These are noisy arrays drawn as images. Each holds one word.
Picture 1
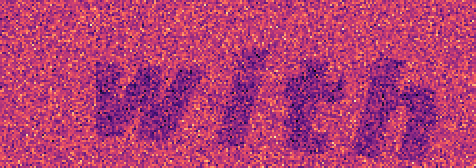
with
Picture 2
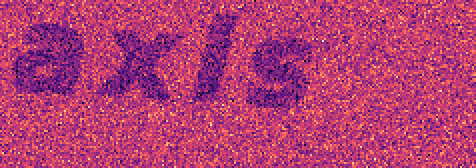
axis
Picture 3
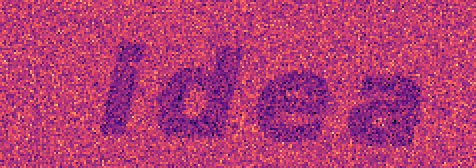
idea
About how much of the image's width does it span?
two thirds
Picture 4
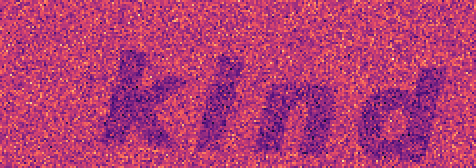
kind
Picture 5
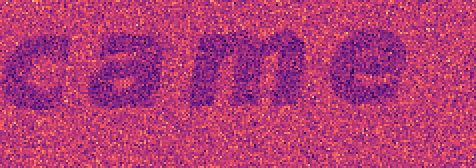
came
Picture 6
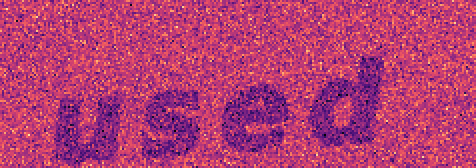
used
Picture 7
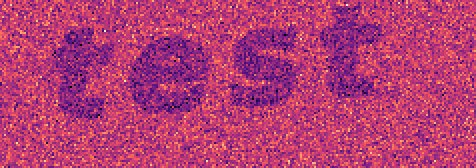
test
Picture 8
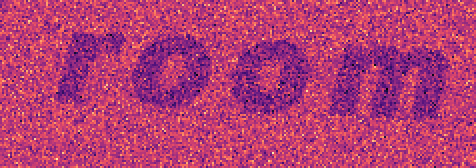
room
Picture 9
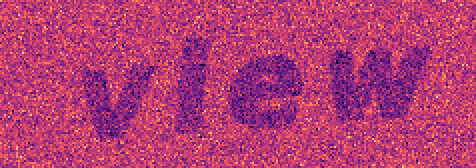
view
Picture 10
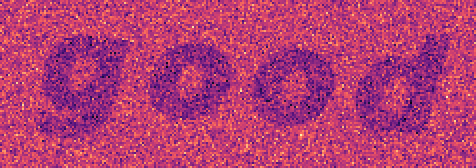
good
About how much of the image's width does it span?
nearly all
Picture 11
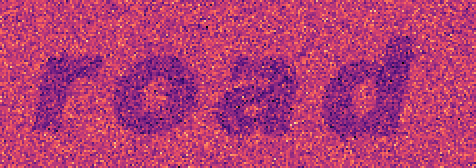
road
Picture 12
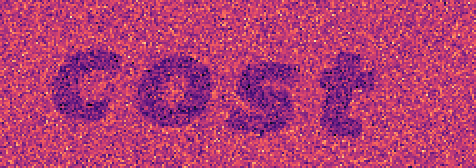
cost
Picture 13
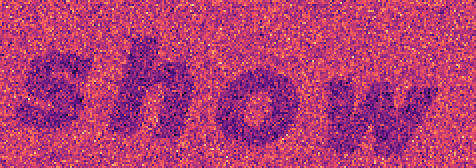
show
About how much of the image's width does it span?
nearly all
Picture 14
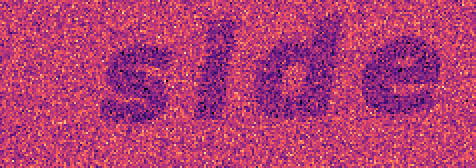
side
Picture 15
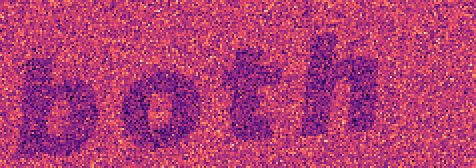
both
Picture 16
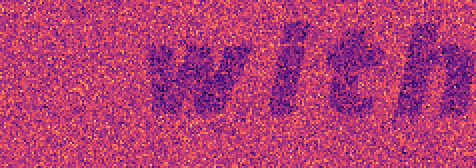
with
